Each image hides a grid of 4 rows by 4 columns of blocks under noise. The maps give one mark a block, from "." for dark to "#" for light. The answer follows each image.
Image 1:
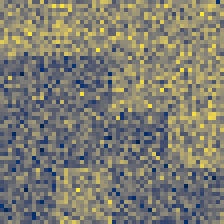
# # # #
. . # #
. . . #
. # . .
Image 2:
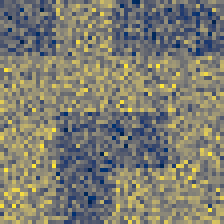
. # . .
# # # #
# . . #
# . # #
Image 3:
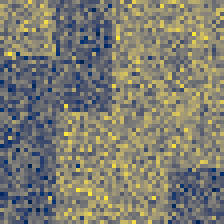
# . # #
. . # #
. # # #
. # # .
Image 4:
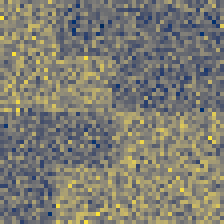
# . . .
# # . .
. . # #
. # # #
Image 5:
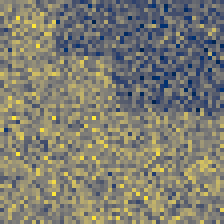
# . . .
# # . .
# # # #
# # # #
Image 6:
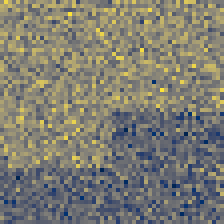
# # # #
# # # #
# # . .
. . . .
